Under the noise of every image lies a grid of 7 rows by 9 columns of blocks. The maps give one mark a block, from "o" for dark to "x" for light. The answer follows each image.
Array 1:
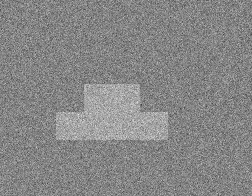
o o o o o o o o o
o o o o o o o o o
o o o o o o o o o
o o o x x o o o o
o o x x x x o o o
o o o o o o o o o
o o o o o o o o o
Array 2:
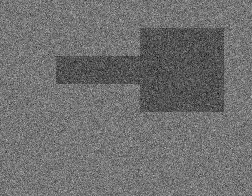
x x x x x x x x x
x x x x x o o o x
x x o o o o o o x
x x x x x o o o x
x x x x x x x x x
x x x x x x x x x
x x x x x x x x x
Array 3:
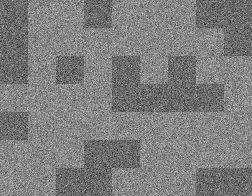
o x x o x x x o o
o x x x x x x x o
o x o x o x o x x
x x x x o o o o x
o x x x x x x x x
x x x o o x x x x
x x o o x x x o o
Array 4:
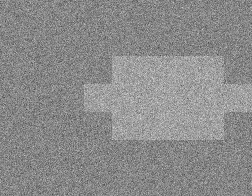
o o o o o o o o o
o o o o o o o o o
o o o o x x x x o
o o o x x x x x x
o o o o x x x x o
o o o o o o o o o
o o o o o o o o o
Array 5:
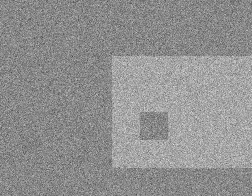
o o o o o o o o o
o o o o o o o o o
o o o o x x x x x
o o o o x x x x x
o o o o x o x x x
o o o o x x x x x
o o o o o o o o o
